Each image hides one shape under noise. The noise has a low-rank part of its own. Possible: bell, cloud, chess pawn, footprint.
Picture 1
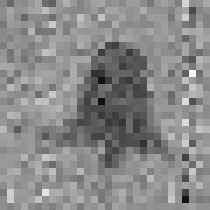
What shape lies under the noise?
bell
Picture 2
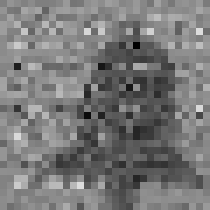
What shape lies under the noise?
bell
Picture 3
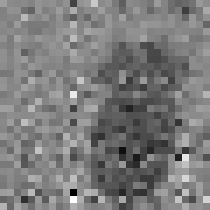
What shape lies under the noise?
footprint
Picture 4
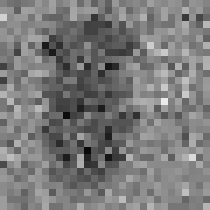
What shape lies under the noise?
footprint
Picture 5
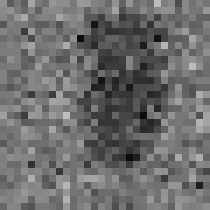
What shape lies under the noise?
footprint
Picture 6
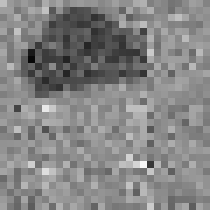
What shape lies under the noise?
cloud
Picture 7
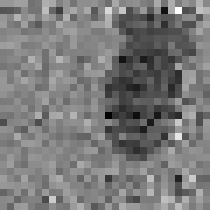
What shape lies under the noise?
footprint
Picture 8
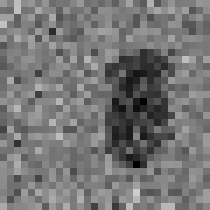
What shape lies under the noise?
footprint
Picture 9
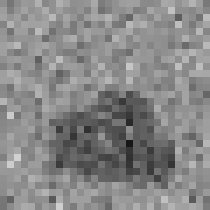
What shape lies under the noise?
cloud
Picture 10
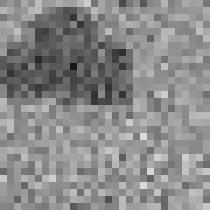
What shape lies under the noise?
cloud
